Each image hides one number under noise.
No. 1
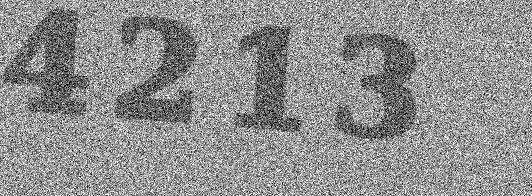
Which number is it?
4213
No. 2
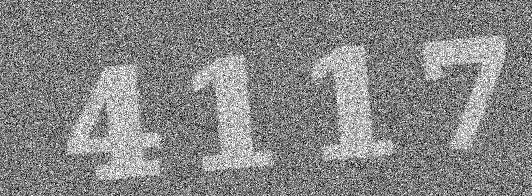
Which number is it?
4117
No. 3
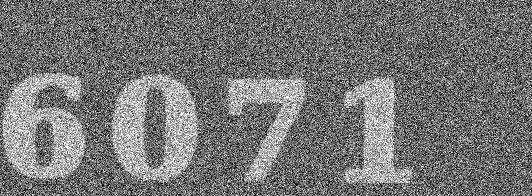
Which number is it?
6071
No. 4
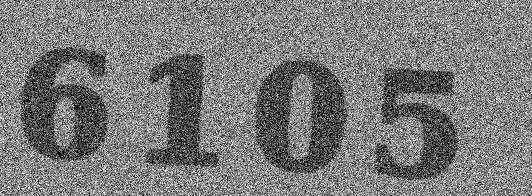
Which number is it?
6105
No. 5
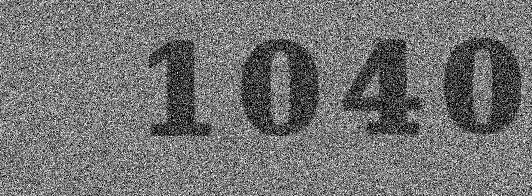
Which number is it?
1040
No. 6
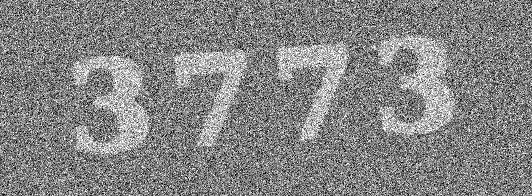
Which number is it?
3773
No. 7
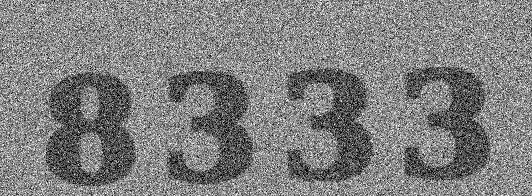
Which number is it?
8333
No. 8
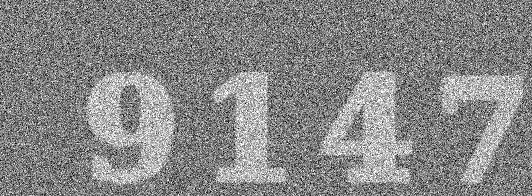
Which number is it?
9147
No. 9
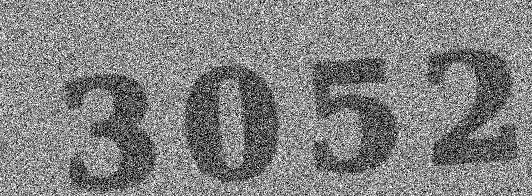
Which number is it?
3052
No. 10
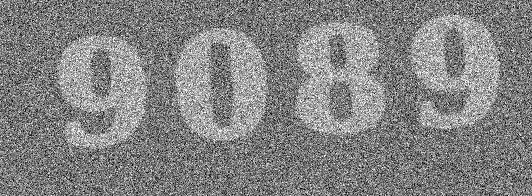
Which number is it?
9089
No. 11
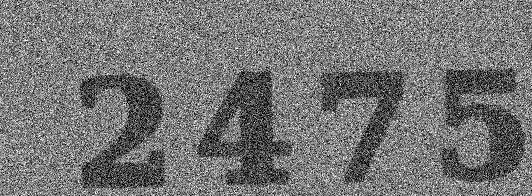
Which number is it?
2475
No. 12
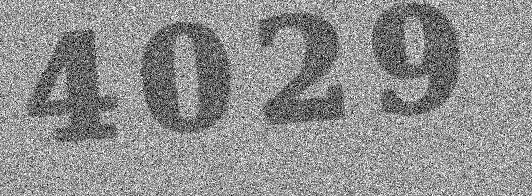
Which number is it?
4029
